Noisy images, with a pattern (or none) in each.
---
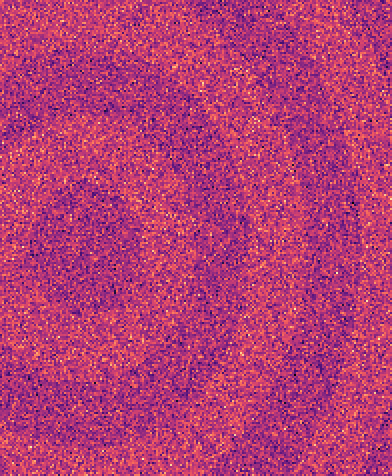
rings round one point
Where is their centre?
middle left
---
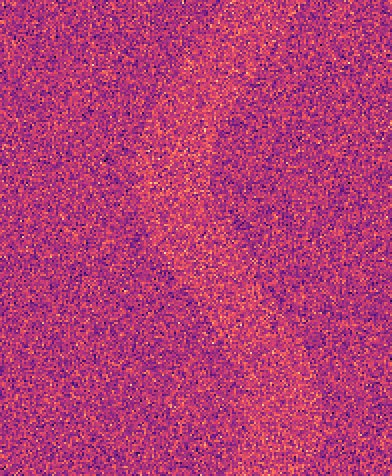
a wavy band
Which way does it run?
top to bottom
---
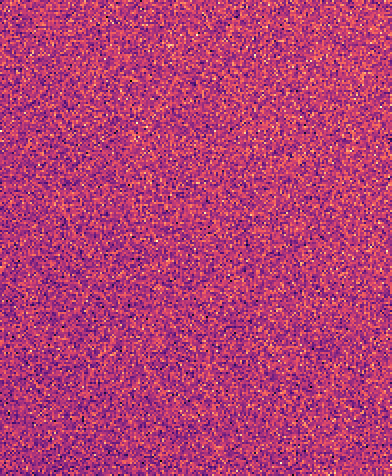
a smooth slope
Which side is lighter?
top right
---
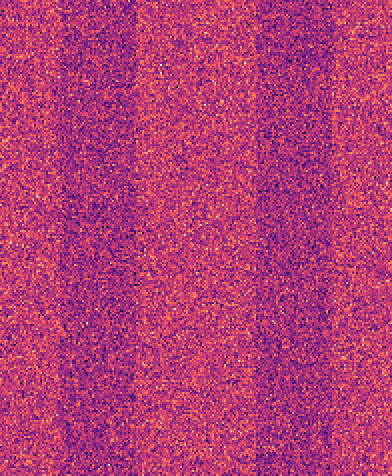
vertical stripes
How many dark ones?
2
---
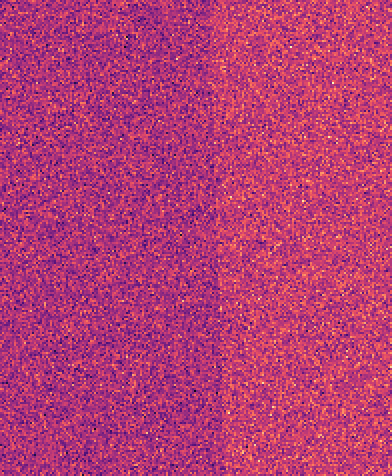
a sharp edge
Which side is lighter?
right
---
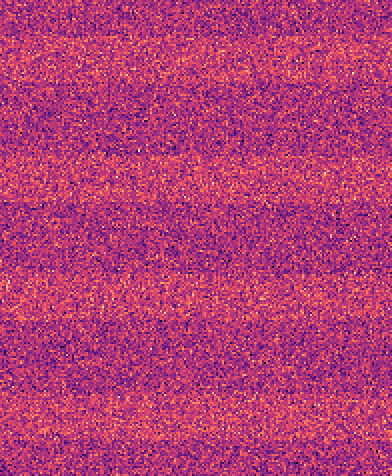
horizontal stripes
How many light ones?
4
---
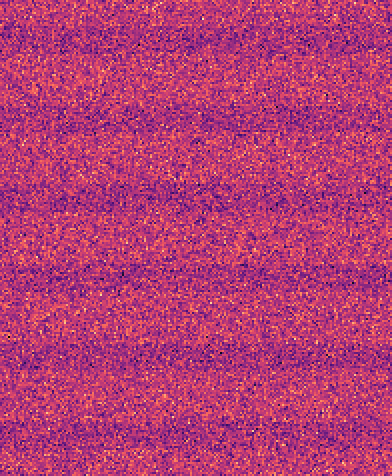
horizontal stripes
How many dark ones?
6
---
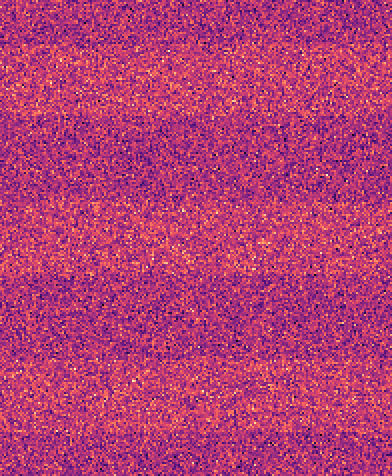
horizontal stripes
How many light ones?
3
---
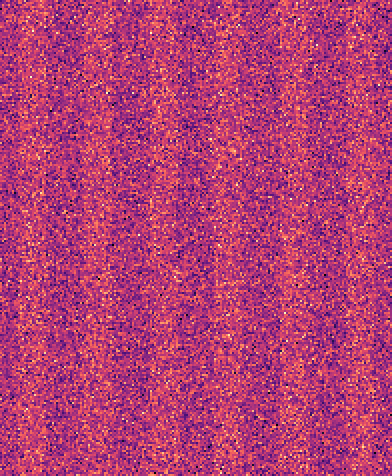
vertical stripes
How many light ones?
6
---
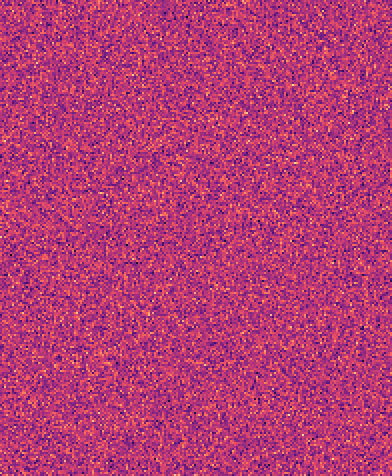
only noise
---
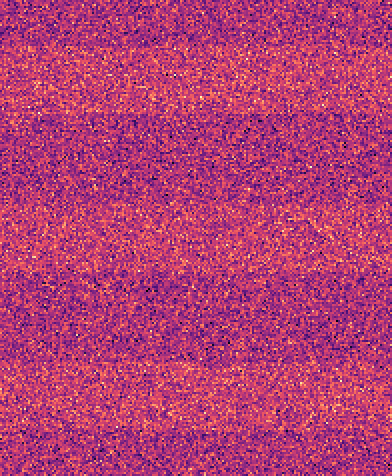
horizontal stripes
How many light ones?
3
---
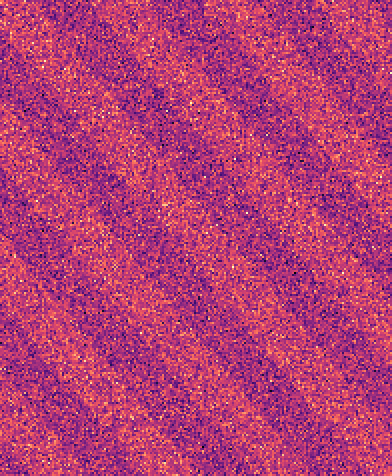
diagonal stripes
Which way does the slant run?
top left to bottom right
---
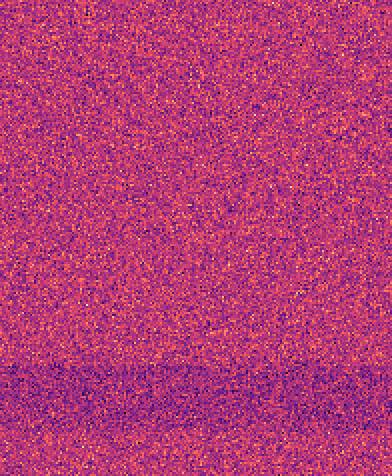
one horizontal stripe
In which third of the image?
bottom
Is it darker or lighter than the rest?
darker
